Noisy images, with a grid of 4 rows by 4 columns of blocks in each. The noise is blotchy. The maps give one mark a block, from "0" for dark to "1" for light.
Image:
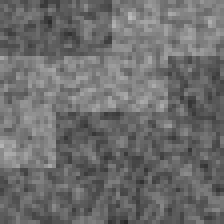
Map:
0 0 1 1
1 1 1 0
1 0 0 0
0 0 0 0
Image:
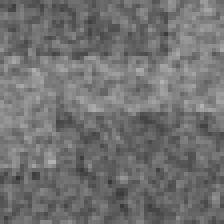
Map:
0 0 0 1
1 1 1 1
1 0 0 0
0 0 0 0
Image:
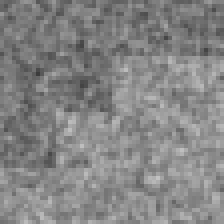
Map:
0 0 0 0
0 0 1 1
0 1 1 1
1 1 1 1
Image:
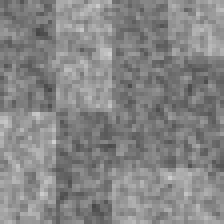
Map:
0 1 0 1
0 1 0 0
1 0 0 0
1 0 1 1
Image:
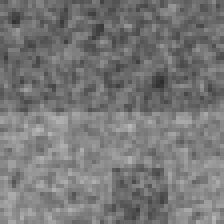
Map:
0 0 0 0
0 0 0 0
1 1 1 1
1 1 0 1
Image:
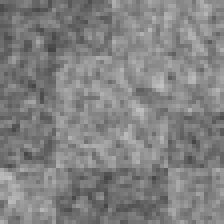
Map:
0 0 1 1
0 1 1 1
0 1 1 0
1 0 0 1
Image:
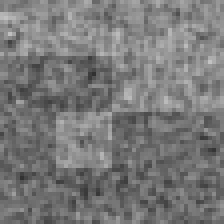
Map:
1 1 1 1
0 0 1 1
0 1 0 0
0 0 0 0
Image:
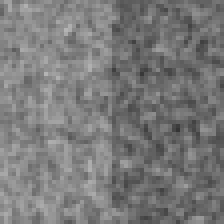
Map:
1 1 0 0
1 1 0 0
1 1 0 0
1 1 0 0
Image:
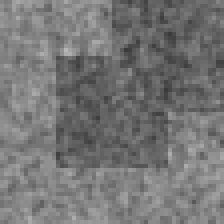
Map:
1 1 0 0
1 0 0 0
1 0 0 1
1 1 1 1
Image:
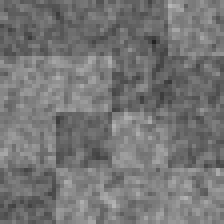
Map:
0 0 0 1
1 1 0 0
1 0 1 0
0 1 1 1
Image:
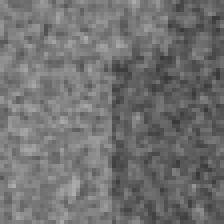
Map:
1 1 1 0
1 1 0 0
1 1 0 0
1 1 0 0
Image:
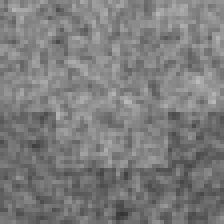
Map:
1 1 1 1
1 1 1 1
0 1 1 0
0 0 0 0
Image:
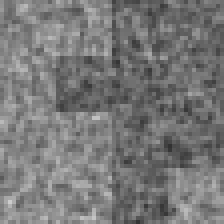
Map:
1 1 0 0
1 0 0 0
1 1 0 0
1 1 0 1
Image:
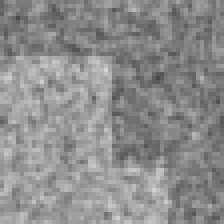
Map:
0 0 0 0
1 1 0 0
1 1 0 0
1 1 1 0
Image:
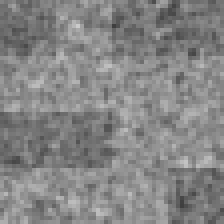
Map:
0 1 0 0
1 1 1 1
0 0 1 1
1 1 1 0
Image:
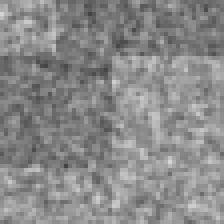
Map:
1 0 0 0
0 0 1 1
0 0 1 1
1 1 1 1
